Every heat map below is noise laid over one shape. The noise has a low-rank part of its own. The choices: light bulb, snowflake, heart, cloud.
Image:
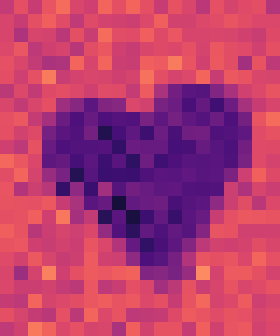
dark heart
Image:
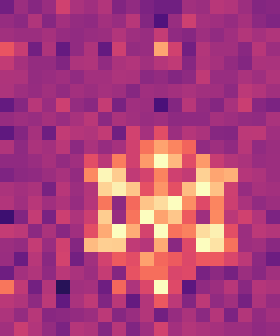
light snowflake
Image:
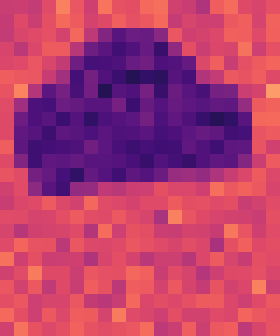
dark cloud
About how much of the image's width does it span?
nearly all
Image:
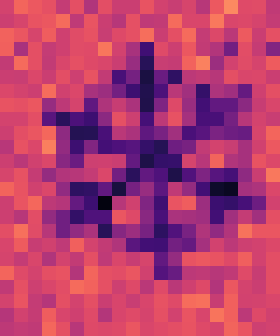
dark snowflake
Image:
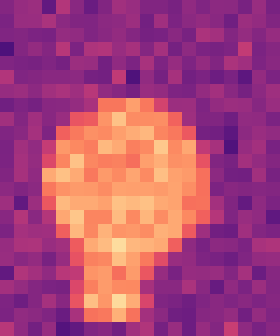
light light bulb
